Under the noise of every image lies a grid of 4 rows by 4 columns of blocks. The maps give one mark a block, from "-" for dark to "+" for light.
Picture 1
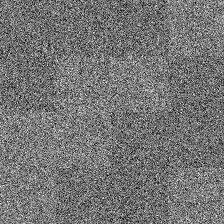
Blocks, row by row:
---+
-++-
++--
+--+
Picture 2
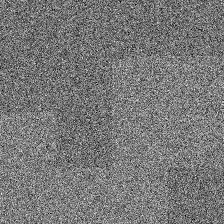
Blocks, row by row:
----
--++
+-++
+++-
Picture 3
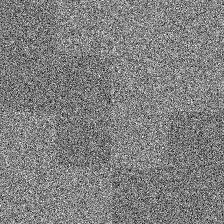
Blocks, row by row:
-+++
--++
+-+-
++--
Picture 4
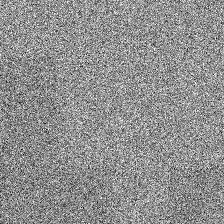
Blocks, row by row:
++++
-+++
-+++
--+-
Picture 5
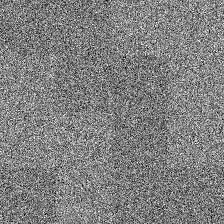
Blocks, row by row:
--++
+--+
++-+
-+--
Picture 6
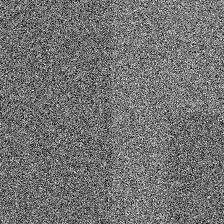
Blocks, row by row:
--++
--++
--+-
--+-
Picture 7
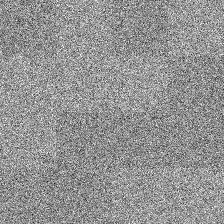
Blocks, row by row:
-+-+
+++-
+---
--++
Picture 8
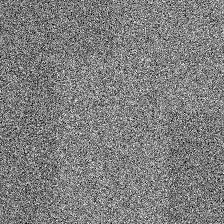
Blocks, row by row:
--++
-+++
-++-
-++-
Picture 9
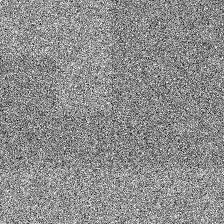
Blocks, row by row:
++--
-+--
----
++++
